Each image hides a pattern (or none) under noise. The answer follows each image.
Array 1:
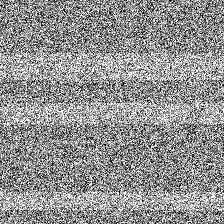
bands of rows
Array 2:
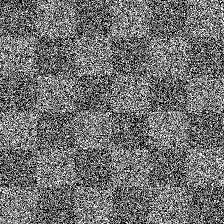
a checkerboard
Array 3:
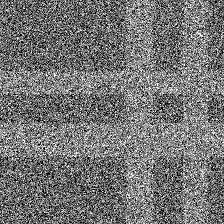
bands of rows crossing bands of columns
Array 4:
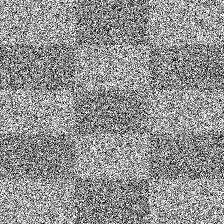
a checkerboard
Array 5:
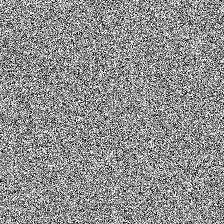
only noise
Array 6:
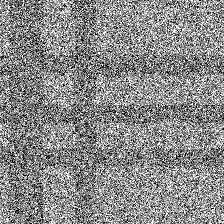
bands of rows crossing bands of columns
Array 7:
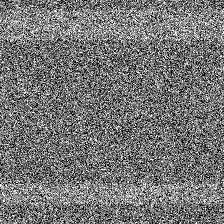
bands of rows
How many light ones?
2
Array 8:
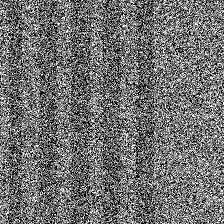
bands of columns
